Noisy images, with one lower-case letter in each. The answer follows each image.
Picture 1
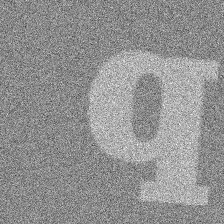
light q
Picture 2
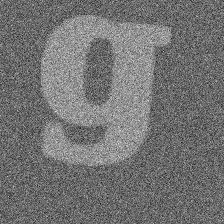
light g
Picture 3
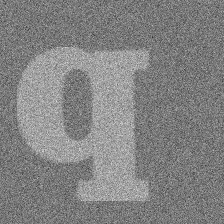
light q
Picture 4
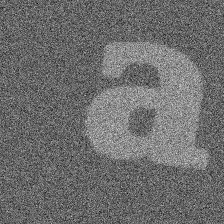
light a
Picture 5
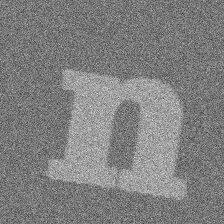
light n
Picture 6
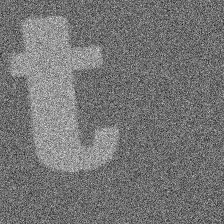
light t
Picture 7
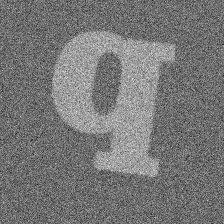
light q
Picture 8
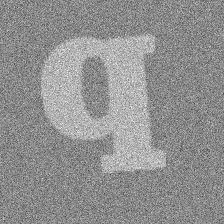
light q
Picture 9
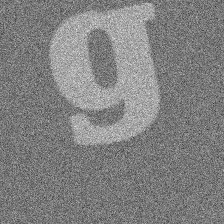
light g
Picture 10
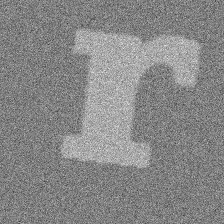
light r
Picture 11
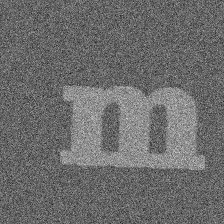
light m
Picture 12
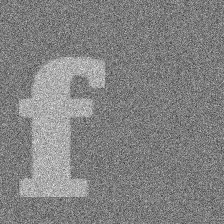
light f
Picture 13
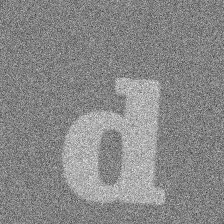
light d
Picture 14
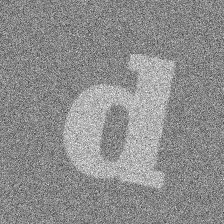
light d
